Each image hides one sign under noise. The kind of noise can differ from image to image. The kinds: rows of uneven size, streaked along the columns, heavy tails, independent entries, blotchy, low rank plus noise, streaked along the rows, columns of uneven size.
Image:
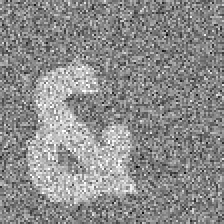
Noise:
independent entries
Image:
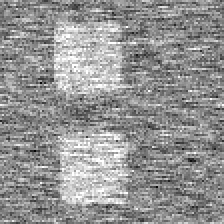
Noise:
streaked along the rows
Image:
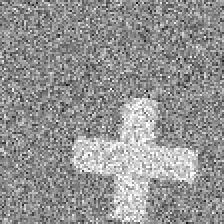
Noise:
independent entries
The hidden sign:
plus sign
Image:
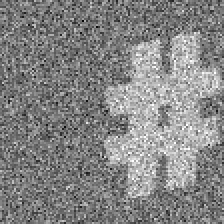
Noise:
independent entries
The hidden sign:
hash sign
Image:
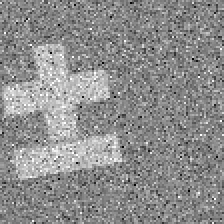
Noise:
heavy tails
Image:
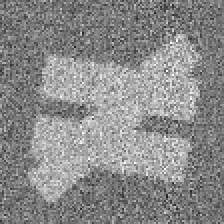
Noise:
columns of uneven size
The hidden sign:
not-equal sign
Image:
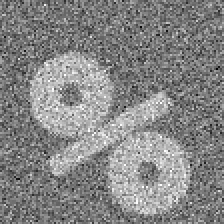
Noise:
independent entries
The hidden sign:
percent sign
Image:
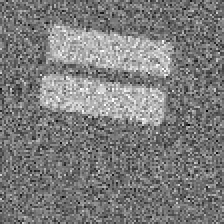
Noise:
low rank plus noise
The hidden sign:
equals sign
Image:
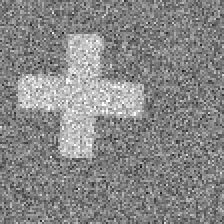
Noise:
independent entries
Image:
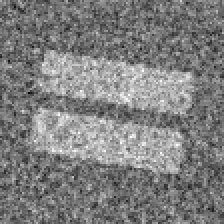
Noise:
blotchy
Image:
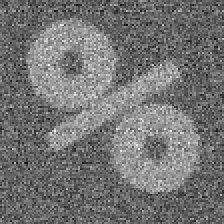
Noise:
rows of uneven size
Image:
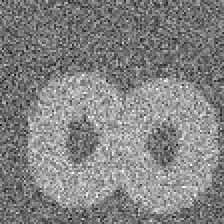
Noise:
low rank plus noise
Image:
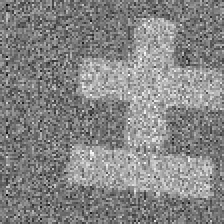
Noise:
columns of uneven size
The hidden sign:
plus-minus sign
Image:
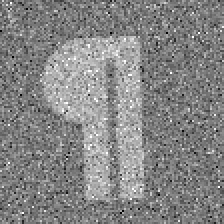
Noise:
heavy tails
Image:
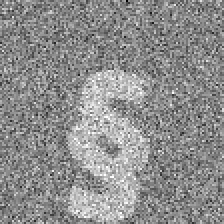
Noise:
independent entries
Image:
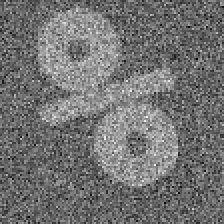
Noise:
independent entries
